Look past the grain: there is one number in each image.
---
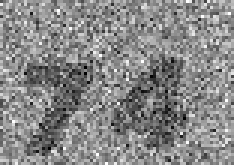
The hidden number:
74
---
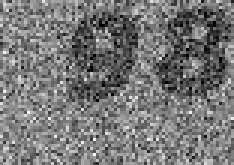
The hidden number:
98
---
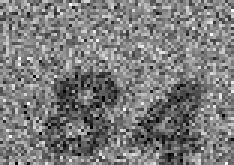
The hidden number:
84
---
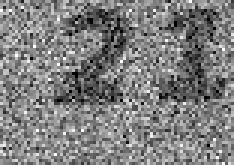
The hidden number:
21
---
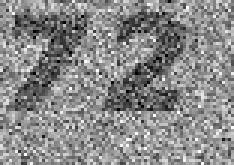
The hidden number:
72
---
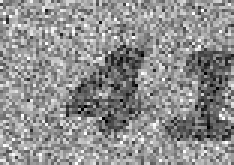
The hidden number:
41
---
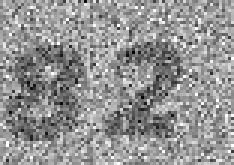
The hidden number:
82
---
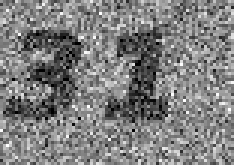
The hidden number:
31
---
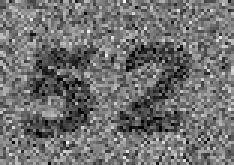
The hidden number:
52
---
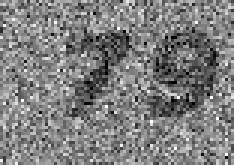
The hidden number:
79
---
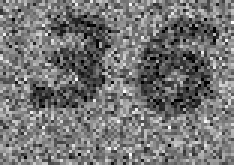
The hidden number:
36
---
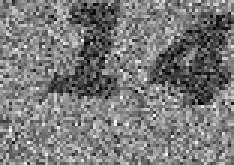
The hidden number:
14
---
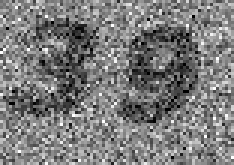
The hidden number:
39
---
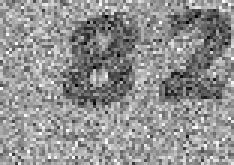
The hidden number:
82
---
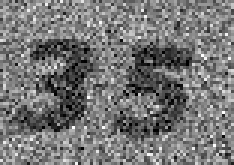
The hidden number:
35
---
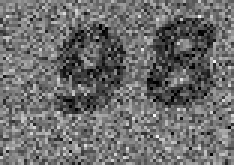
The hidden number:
98
